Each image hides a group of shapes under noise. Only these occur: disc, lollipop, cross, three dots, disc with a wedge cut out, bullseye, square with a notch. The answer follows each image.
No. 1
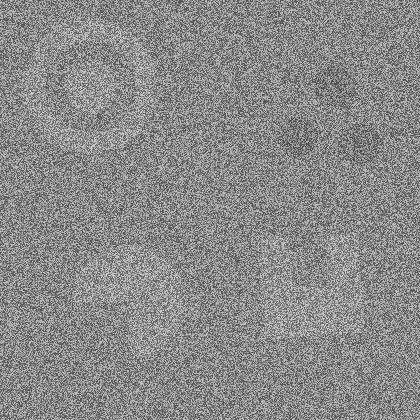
top left: light bullseye; top right: dark three dots; bottom left: light disc with a wedge cut out; bottom right: light square with a notch
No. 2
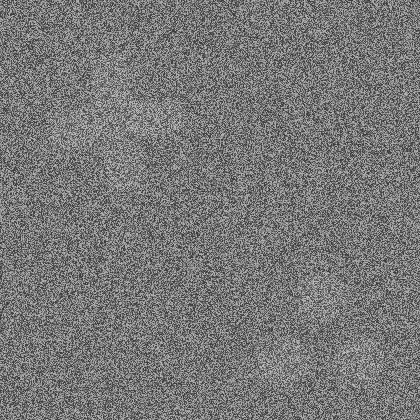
top left: light cross; bottom right: light three dots
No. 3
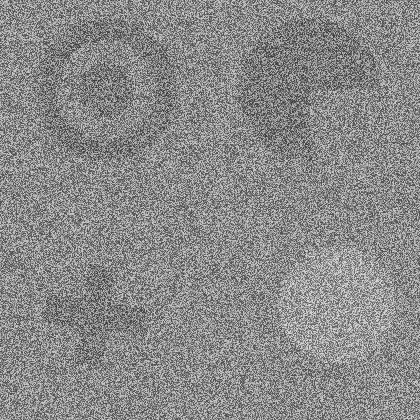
top left: dark bullseye; top right: dark disc with a wedge cut out; bottom left: dark cross; bottom right: light disc
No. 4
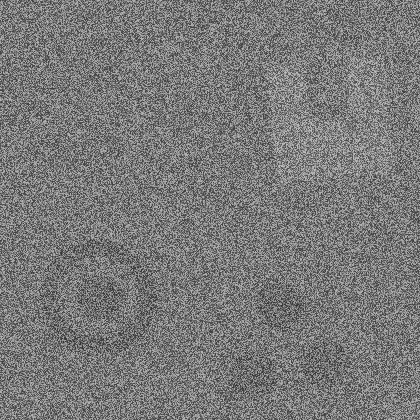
top right: light square with a notch; bottom left: dark bullseye; bottom right: dark three dots
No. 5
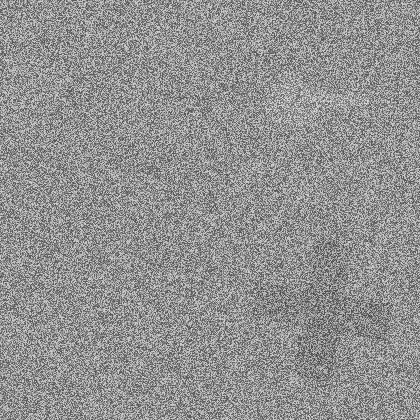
top right: light lollipop; bottom right: dark cross
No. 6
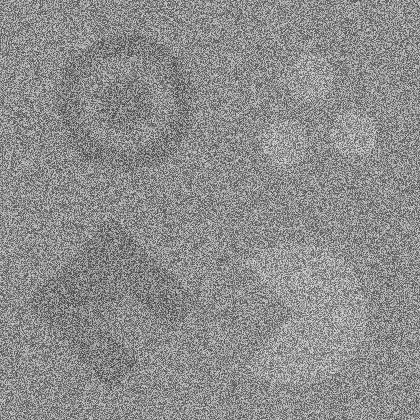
top left: dark bullseye; top right: light three dots; bottom left: dark square with a notch; bottom right: light disc with a wedge cut out
